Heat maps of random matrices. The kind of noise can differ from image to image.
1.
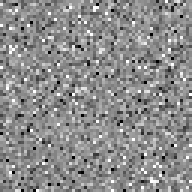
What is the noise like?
heavy tails
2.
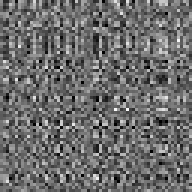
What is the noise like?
low rank plus noise
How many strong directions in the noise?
one
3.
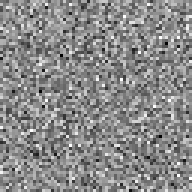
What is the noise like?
independent entries
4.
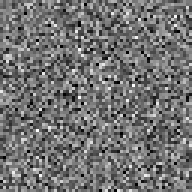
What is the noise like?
independent entries
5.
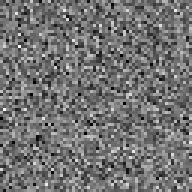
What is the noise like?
independent entries
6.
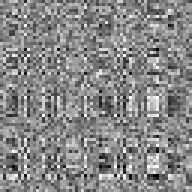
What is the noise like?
low rank plus noise
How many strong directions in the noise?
one
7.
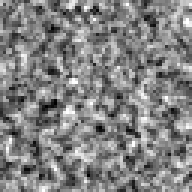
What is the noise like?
blotchy
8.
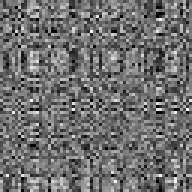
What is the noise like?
low rank plus noise
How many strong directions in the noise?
one
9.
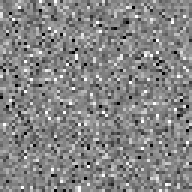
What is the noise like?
heavy tails
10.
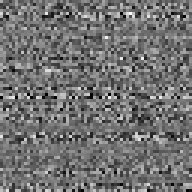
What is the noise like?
rows of uneven size
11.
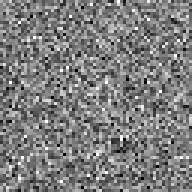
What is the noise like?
independent entries
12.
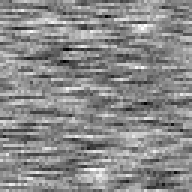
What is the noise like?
streaked along the rows
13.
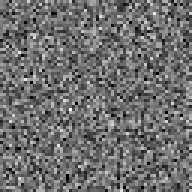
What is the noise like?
independent entries
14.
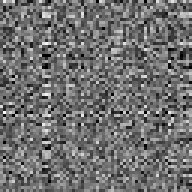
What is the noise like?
low rank plus noise
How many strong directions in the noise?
two
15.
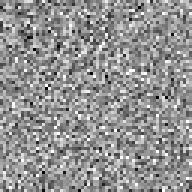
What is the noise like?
independent entries
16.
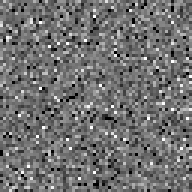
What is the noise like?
heavy tails
